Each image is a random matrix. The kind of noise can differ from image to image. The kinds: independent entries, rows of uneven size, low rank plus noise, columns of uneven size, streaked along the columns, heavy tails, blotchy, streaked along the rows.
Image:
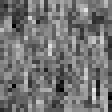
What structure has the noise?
streaked along the columns
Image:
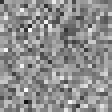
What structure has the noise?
independent entries
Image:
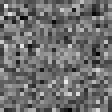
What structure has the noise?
low rank plus noise
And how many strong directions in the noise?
one
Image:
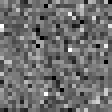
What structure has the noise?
heavy tails
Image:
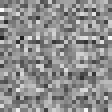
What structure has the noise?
low rank plus noise
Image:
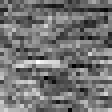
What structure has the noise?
streaked along the rows
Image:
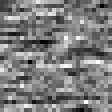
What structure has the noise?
streaked along the rows
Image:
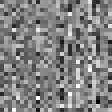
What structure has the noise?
columns of uneven size
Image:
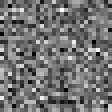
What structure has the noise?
low rank plus noise
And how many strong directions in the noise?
five to eight
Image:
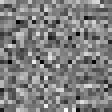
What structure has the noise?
low rank plus noise
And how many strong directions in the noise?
one
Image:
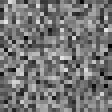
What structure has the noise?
independent entries
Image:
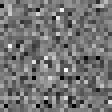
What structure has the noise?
heavy tails
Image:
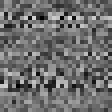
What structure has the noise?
rows of uneven size
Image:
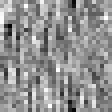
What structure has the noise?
streaked along the columns
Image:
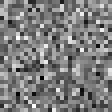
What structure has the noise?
independent entries
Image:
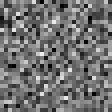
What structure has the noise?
independent entries
